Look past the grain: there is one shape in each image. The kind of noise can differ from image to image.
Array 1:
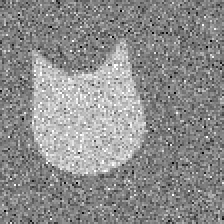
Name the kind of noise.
heavy tails
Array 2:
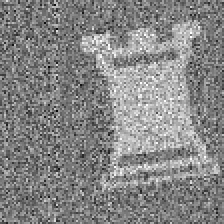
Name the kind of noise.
columns of uneven size
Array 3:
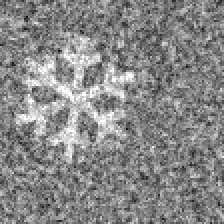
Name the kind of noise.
blotchy
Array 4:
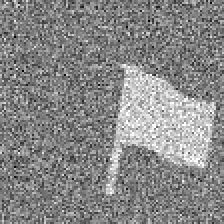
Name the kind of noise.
low rank plus noise
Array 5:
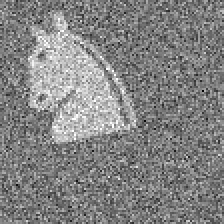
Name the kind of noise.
independent entries
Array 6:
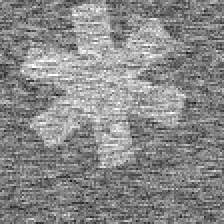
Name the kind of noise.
streaked along the rows
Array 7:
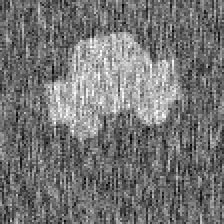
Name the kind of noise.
streaked along the columns
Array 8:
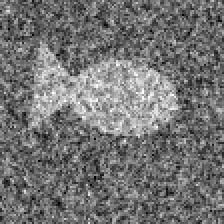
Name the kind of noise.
blotchy
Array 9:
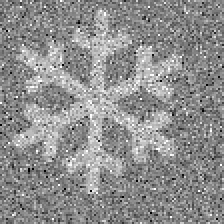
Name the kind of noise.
heavy tails
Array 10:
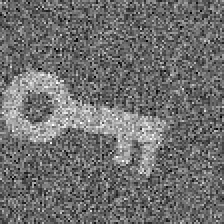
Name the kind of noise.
independent entries
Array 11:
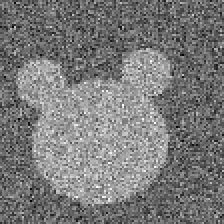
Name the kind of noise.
low rank plus noise
